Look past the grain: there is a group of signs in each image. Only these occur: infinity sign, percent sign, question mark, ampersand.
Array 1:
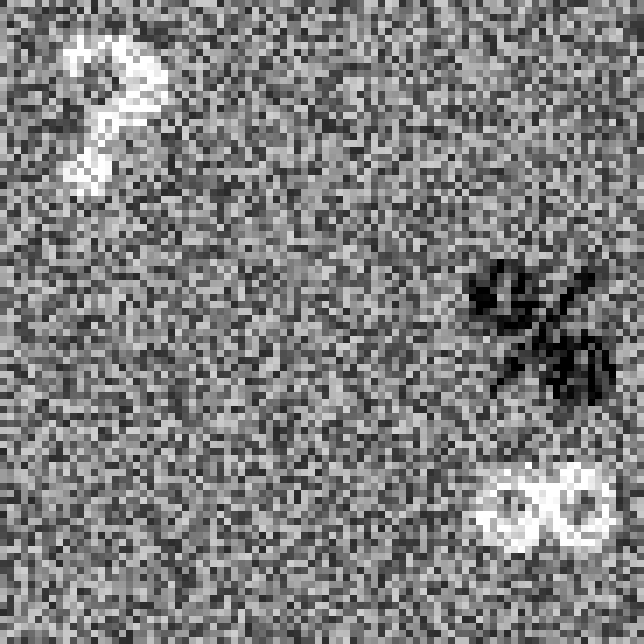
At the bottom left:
nothing
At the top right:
nothing
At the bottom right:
infinity sign
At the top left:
question mark
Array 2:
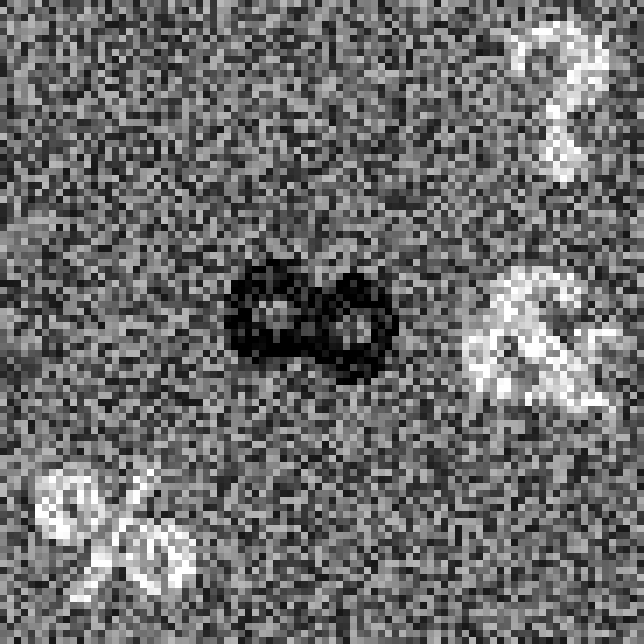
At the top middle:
nothing
